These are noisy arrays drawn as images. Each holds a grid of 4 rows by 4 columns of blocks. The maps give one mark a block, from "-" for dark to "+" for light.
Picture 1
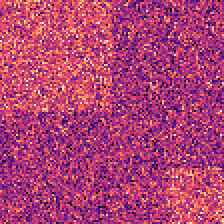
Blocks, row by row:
++--
++--
----
---+
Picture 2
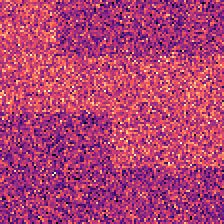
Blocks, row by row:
+---
++++
--++
----
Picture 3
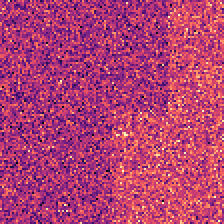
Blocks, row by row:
---+
---+
--++
--++
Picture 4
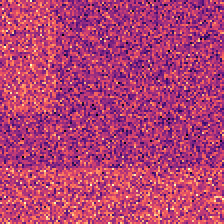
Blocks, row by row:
+---
+---
----
++++
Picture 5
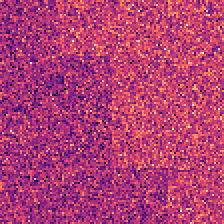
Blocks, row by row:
-+++
--++
--++
---+
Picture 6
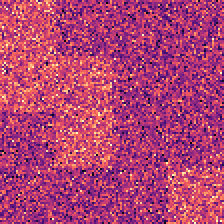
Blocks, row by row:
+---
++--
-+--
---+
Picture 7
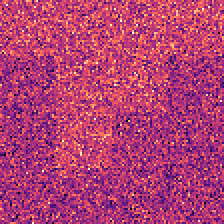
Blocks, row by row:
++++
-++-
-+--
----
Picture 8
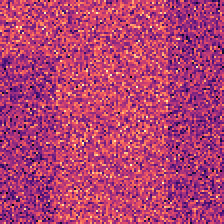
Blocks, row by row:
+++-
-++-
-++-
-++-
